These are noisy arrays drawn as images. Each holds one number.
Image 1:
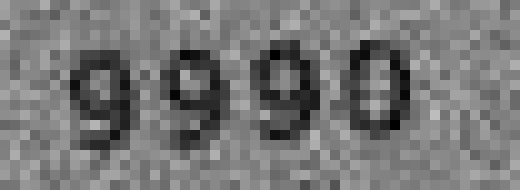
9990
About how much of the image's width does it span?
two thirds
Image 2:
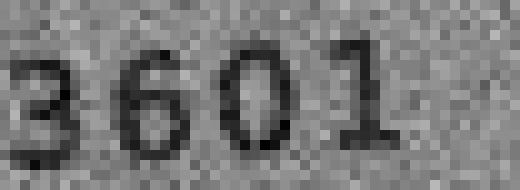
3601
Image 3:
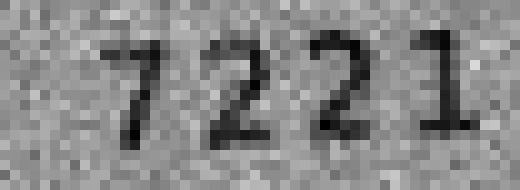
7221
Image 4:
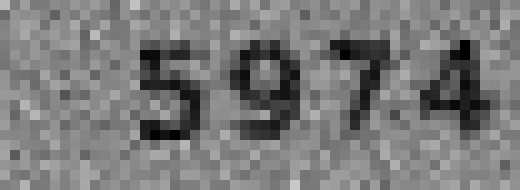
5974
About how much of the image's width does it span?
two thirds
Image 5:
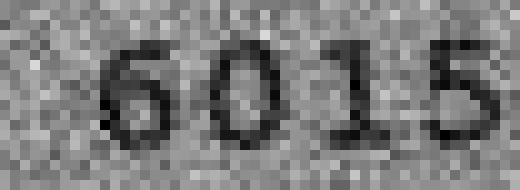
6015
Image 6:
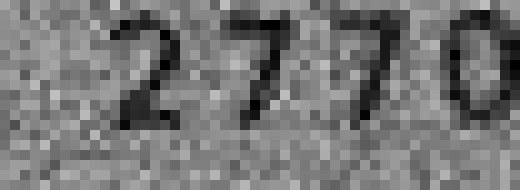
2770
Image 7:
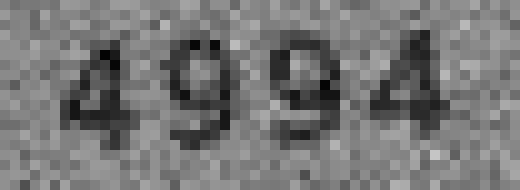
4994
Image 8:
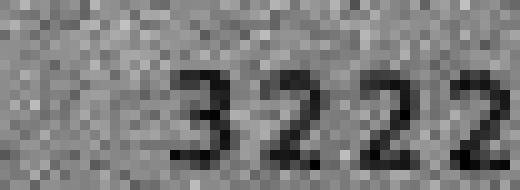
3222
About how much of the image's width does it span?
two thirds
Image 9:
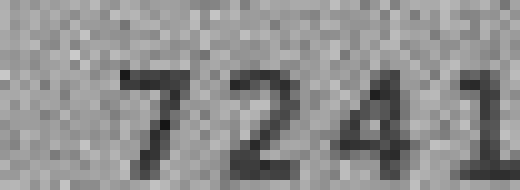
7241
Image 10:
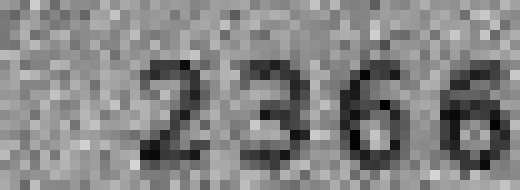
2366
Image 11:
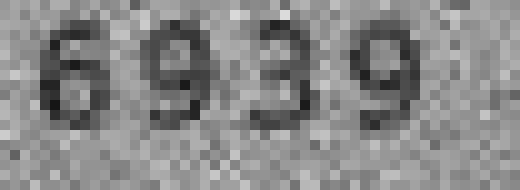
6939
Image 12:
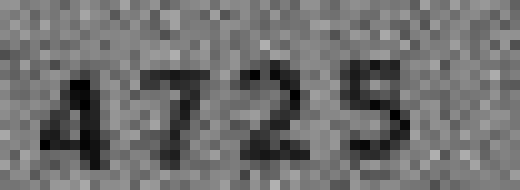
4725
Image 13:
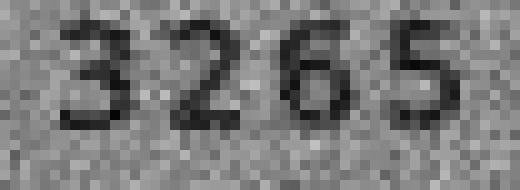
3265
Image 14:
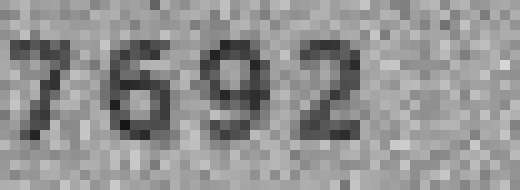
7692
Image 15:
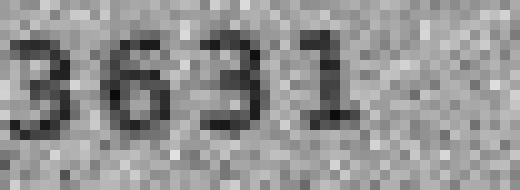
3631
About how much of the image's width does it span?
two thirds
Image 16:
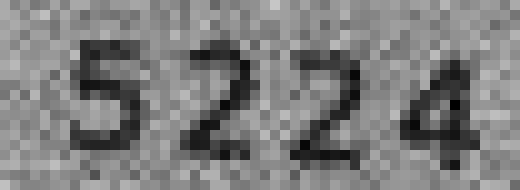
5224
